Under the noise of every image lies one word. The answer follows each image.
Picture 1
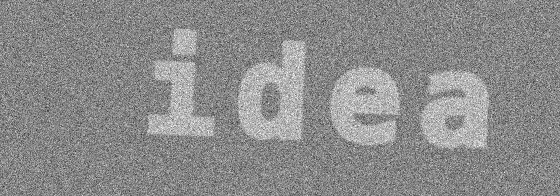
idea
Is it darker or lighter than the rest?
lighter
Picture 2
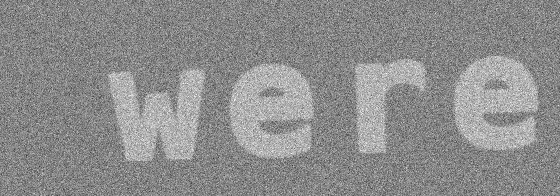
were
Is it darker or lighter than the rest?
lighter
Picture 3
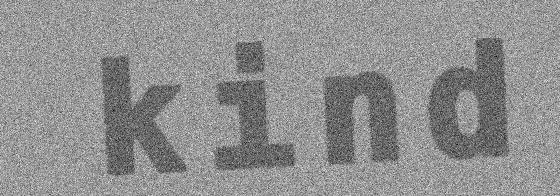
kind
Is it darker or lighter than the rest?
darker
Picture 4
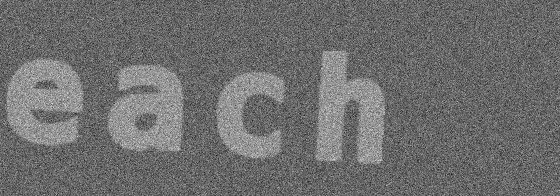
each
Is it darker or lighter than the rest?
lighter
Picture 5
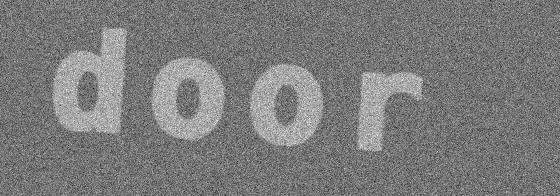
door
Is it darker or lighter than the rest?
lighter
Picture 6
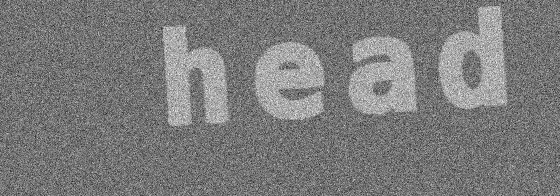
head
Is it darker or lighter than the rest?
lighter
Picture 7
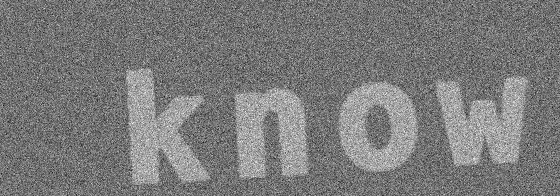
know
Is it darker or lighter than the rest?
lighter
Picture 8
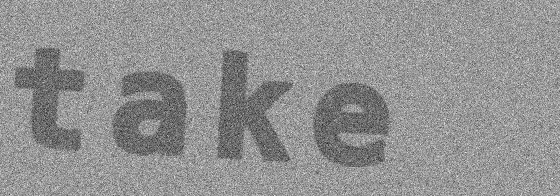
take
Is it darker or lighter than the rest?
darker
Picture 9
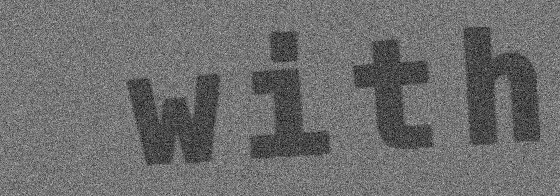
with
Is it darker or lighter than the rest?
darker
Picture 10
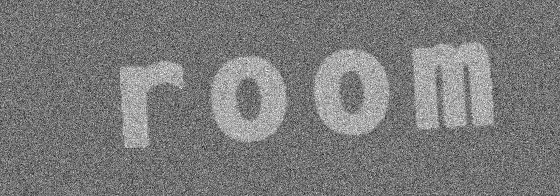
room
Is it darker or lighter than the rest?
lighter
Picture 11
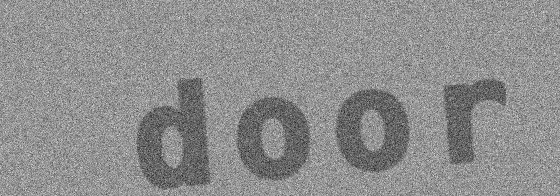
door
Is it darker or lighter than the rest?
darker
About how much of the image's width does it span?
two thirds
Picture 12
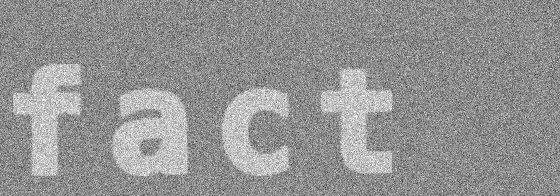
fact
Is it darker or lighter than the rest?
lighter
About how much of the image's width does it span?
two thirds
